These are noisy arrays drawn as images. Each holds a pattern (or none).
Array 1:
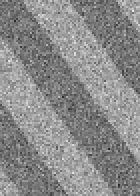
diagonal stripes
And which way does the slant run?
top left to bottom right
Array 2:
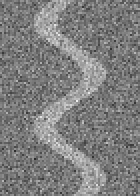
a wavy band
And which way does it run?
top to bottom
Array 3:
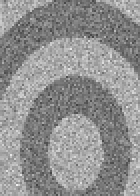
rings round one point
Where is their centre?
bottom middle
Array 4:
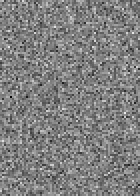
only noise
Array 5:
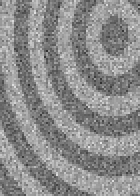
rings round one point
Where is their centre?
top right
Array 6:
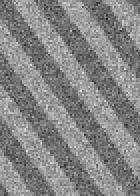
diagonal stripes
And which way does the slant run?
top left to bottom right
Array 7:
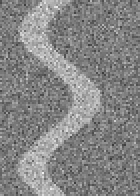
a wavy band
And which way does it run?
top to bottom
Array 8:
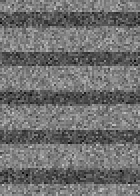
horizontal stripes
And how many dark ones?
5
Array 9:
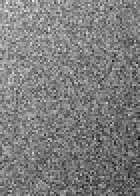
a smooth slope
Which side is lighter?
top left
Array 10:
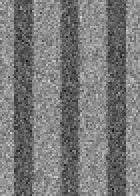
vertical stripes
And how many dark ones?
3
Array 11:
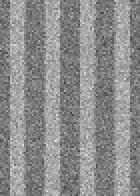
vertical stripes
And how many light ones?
4
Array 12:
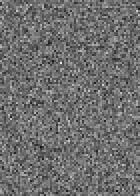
only noise
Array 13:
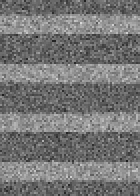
horizontal stripes
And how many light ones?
4
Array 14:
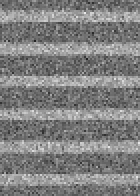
horizontal stripes
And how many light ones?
6
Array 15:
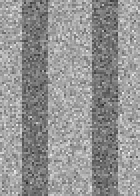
vertical stripes
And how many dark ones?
2
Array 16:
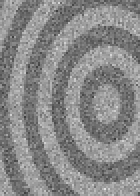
rings round one point
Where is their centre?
middle right
